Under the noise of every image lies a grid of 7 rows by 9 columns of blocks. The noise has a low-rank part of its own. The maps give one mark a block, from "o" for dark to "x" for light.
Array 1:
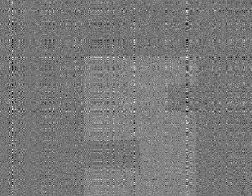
o o o o o o o o o
o o o o o o o o o
o o o x x x x o o
o o o x x x o o o
o o o x x x x o o
o o o o o x x o o
o o o x x x x o o
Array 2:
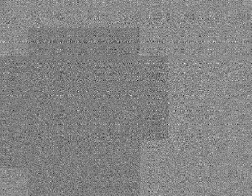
x x x x x x x x x
x o o o o x x x x
o o o o o o x x x
o o o o o o x x x
o o o o o o x x x
o o o o o x x x x
x o o o o x x x x
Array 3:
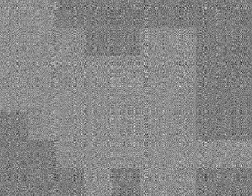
x x o o o o o o o
x x x o o x x o o
x x x x x x x o o
x x x x x x x o o
o x x x x x x o o
o o x x x x x x x
o o o x o x x o o
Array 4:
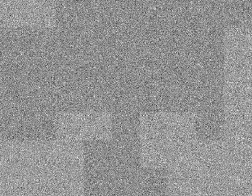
x x o o o o o o o
o o o o o o o o x
o o o o o o o o x
o o o o o o o o x
o o x x o x x o x
x x x o o x x x x
x x x o o o x x x
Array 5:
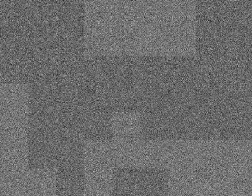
o o o x x x x o o
o o o x x x x o o
o o o o o o o o o
x o o o o o o o o
x o o o x o o o o
x o o x x x x x x
x x o x o o x x x
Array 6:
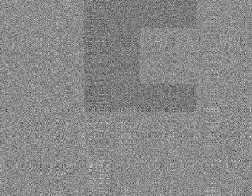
x x x o o o o x x
x x x o o x x x x
x x x o o x x x x
x x x o o o o x x
x x x x x x x x x
x x x x x x x x x
x x x x x x x x x
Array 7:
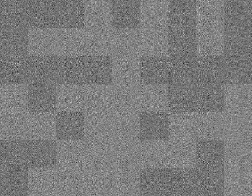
o o o x o x o x o
o x x x x x o x o
o o o o x o o o o
x o x x x x o o x
x x o x x o x x x
o o x x x x x o x
o x x x x o o o x
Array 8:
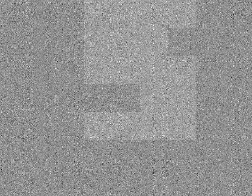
o o o x x x x o o
o o o x x x o o o
o o o x x x x o o
o o o o o x x o o
o o o x x x x o o
o o o o o o o o o
o o o o o o o o o
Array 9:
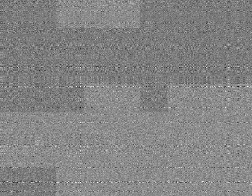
o o x x x o o o o
o o o o o o o o o
o o o o o o o o o
o o o x x o x x x
x x x x x x x x x
x x x x x x x x x
o o x x x x x x x
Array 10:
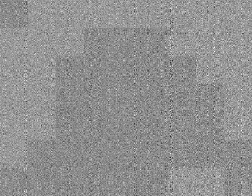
o x x x x x x x x
x x x o o o x x x
x x o o o o o x x
x x o o o o o o x
x x o o o o o o x
x o o o o o o o o
o o o o o o x x o
